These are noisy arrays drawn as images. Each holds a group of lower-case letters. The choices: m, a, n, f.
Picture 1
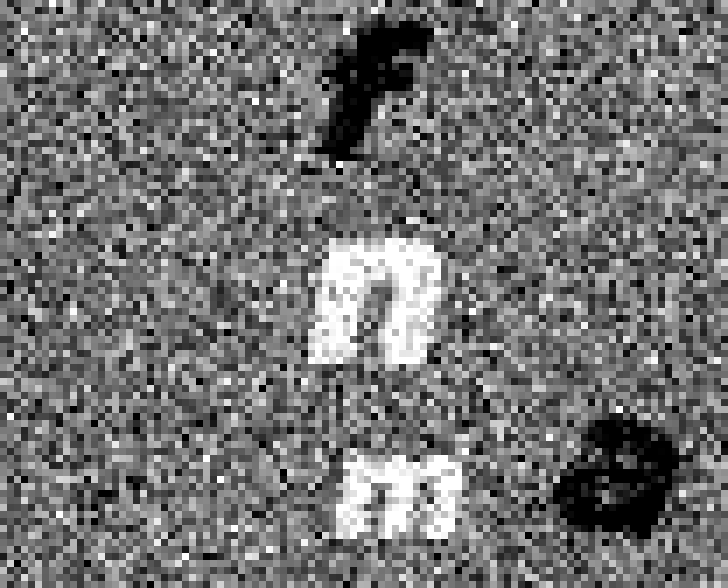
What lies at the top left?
nothing
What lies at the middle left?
nothing
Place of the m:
bottom middle
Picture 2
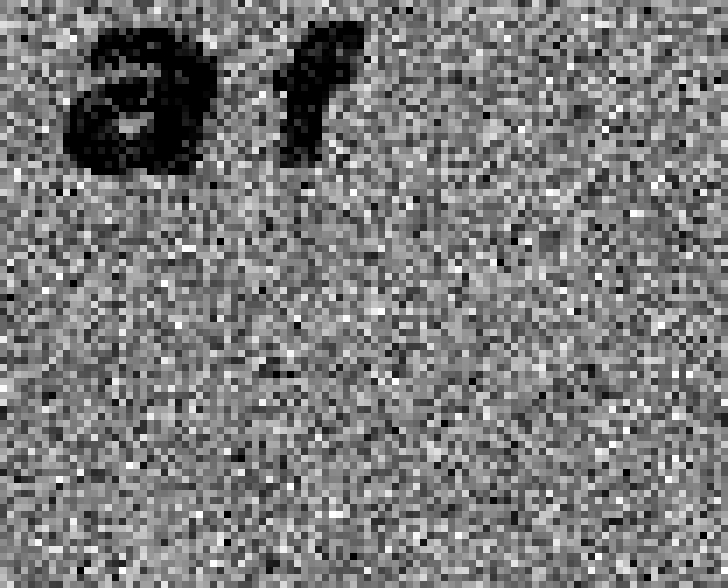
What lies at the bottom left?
nothing
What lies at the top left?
a
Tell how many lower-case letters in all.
2
